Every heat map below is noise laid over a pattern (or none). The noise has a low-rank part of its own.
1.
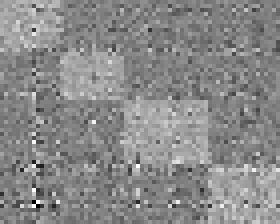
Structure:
blocks along the diagonal
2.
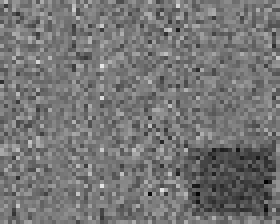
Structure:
one block
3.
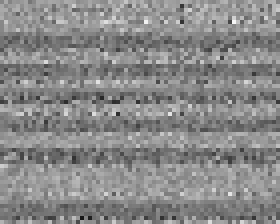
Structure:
bands of rows
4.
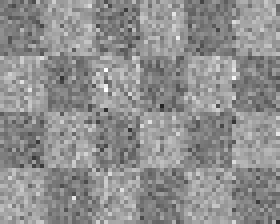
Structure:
a checkerboard
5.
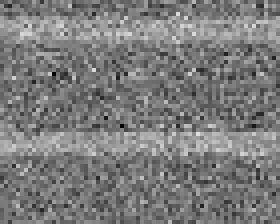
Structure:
bands of rows
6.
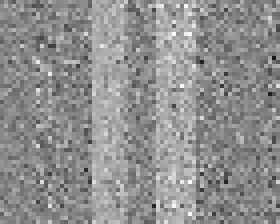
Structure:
bands of columns
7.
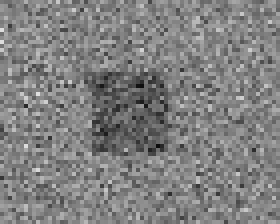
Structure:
one block
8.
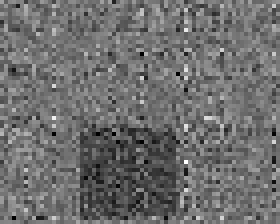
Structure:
one block
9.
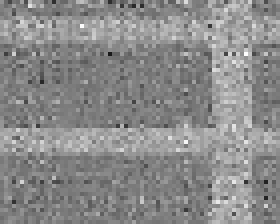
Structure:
bands of rows crossing bands of columns
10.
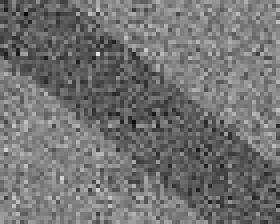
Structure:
a diagonal band
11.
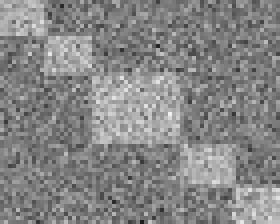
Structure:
blocks along the diagonal
